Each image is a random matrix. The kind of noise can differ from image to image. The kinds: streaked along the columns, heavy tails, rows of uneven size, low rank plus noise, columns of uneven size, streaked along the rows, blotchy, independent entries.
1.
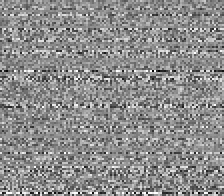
rows of uneven size
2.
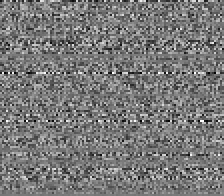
rows of uneven size
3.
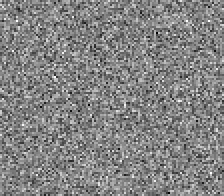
independent entries
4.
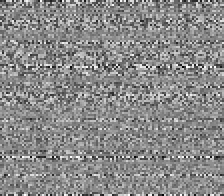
rows of uneven size
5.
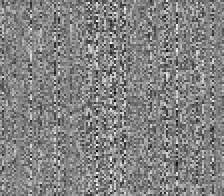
columns of uneven size
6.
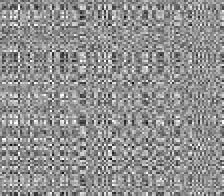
low rank plus noise
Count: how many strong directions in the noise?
one
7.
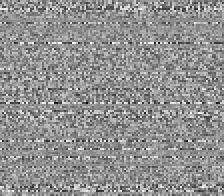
rows of uneven size
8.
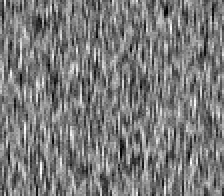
streaked along the columns
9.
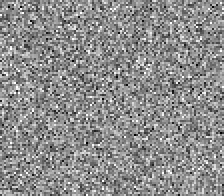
independent entries
